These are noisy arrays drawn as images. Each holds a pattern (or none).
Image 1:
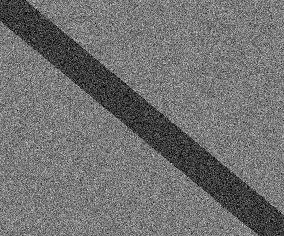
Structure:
a diagonal band
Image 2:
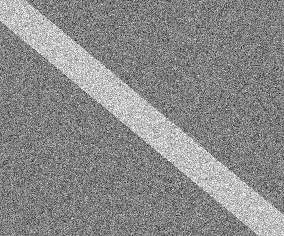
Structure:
a diagonal band
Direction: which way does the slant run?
top left to bottom right
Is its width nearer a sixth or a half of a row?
a sixth
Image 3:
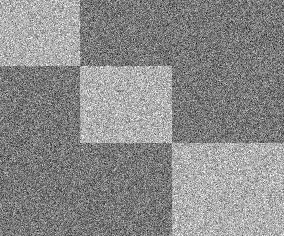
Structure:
blocks along the diagonal
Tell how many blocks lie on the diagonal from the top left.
3
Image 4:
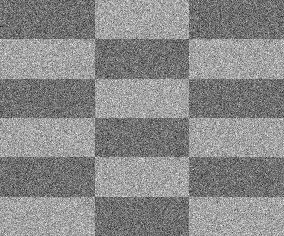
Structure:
a checkerboard
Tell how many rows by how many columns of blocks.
6 by 3
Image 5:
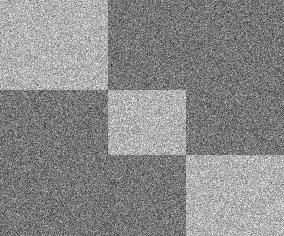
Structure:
blocks along the diagonal
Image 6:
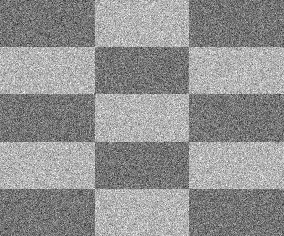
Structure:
a checkerboard
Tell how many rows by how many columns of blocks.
5 by 3
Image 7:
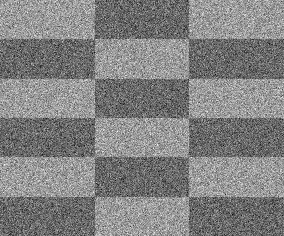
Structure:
a checkerboard
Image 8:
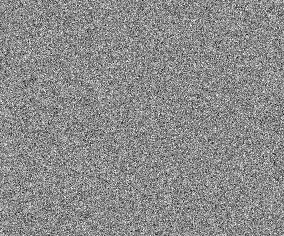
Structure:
only noise
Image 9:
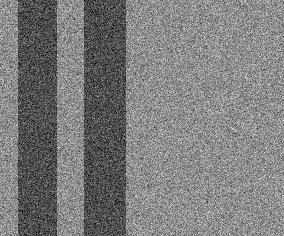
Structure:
bands of columns
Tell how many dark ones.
2
